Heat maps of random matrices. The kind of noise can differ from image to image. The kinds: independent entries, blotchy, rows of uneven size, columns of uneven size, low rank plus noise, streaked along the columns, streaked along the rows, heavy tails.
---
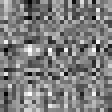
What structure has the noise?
low rank plus noise
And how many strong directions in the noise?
one
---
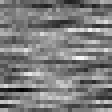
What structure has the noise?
streaked along the rows
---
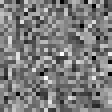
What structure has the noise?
independent entries
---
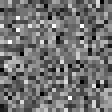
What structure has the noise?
independent entries
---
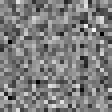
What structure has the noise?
low rank plus noise
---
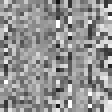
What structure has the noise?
columns of uneven size
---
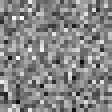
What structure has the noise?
independent entries
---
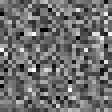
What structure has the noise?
low rank plus noise
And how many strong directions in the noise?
five to eight
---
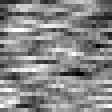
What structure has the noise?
streaked along the rows
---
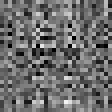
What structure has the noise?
low rank plus noise
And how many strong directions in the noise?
two
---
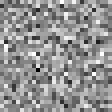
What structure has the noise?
low rank plus noise
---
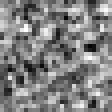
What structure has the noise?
blotchy
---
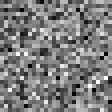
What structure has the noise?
independent entries
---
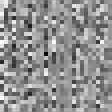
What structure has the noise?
columns of uneven size
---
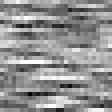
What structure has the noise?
streaked along the rows
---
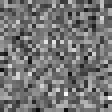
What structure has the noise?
independent entries
